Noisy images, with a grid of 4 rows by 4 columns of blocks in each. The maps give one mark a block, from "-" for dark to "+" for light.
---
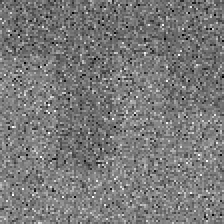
----
+-+-
+-++
++++
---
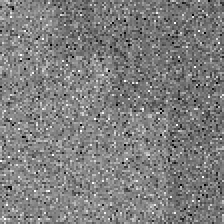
+---
++--
+++-
+++-
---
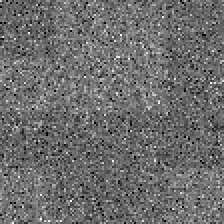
-++-
+++-
----
+--+
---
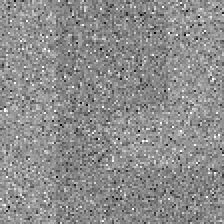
+--+
+--+
+-++
+---
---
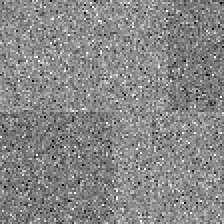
+++-
+++-
--++
--++
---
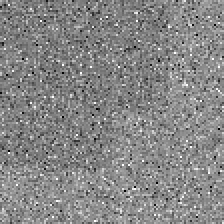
---+
---+
--++
++++
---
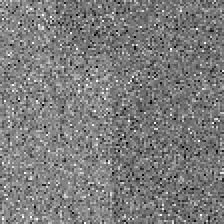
+---
++--
++--
++--
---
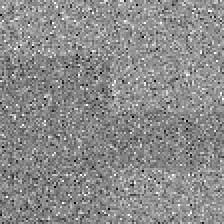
++++
--++
----
--++
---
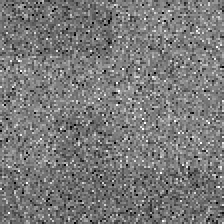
--++
++++
+-++
----
